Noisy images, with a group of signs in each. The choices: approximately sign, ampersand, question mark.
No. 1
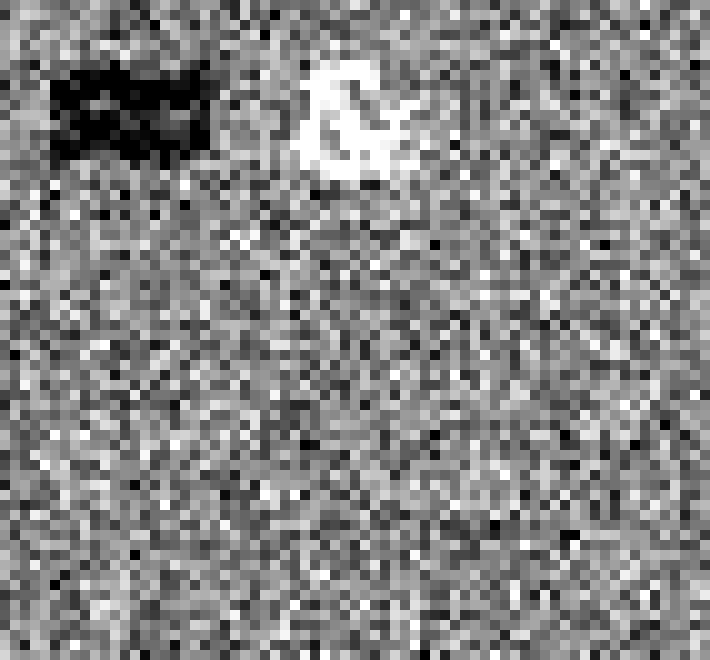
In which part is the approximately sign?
top left
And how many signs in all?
2
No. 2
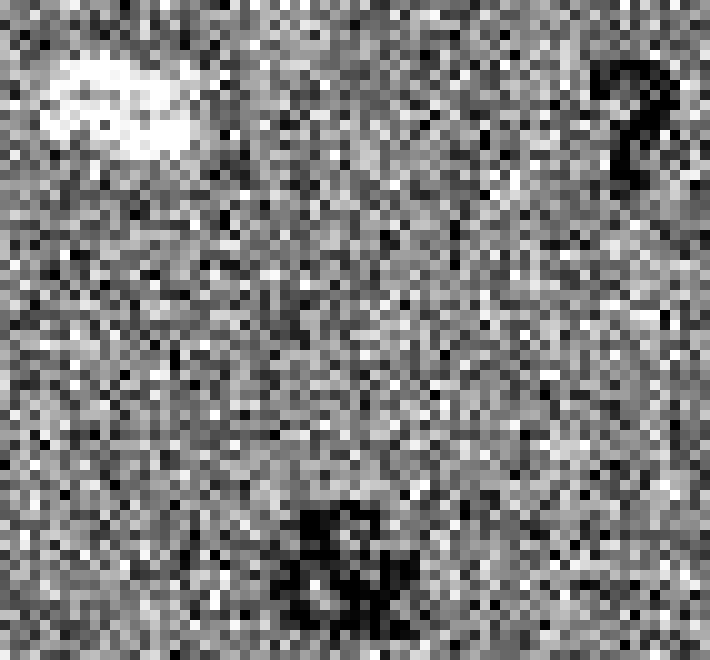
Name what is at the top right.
question mark
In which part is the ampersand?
bottom middle
